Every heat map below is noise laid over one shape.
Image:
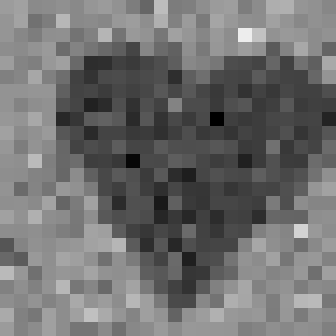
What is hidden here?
dark heart
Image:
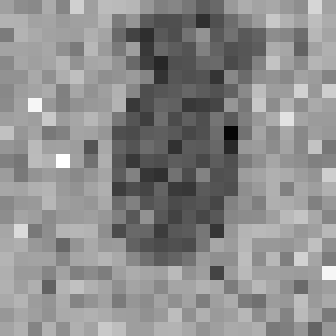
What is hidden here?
dark footprint
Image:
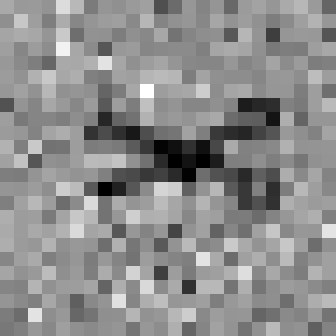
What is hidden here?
dark pair of scissors
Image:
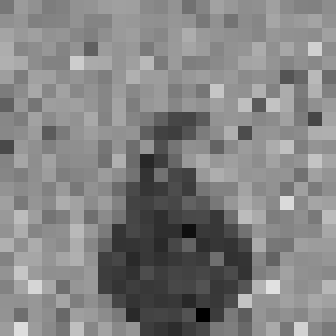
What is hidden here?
dark pear
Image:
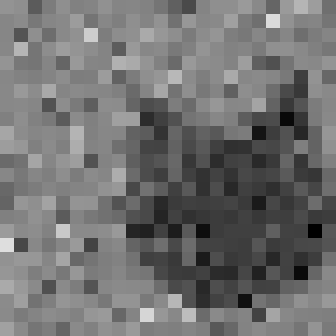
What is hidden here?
dark cat's head
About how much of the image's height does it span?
two thirds
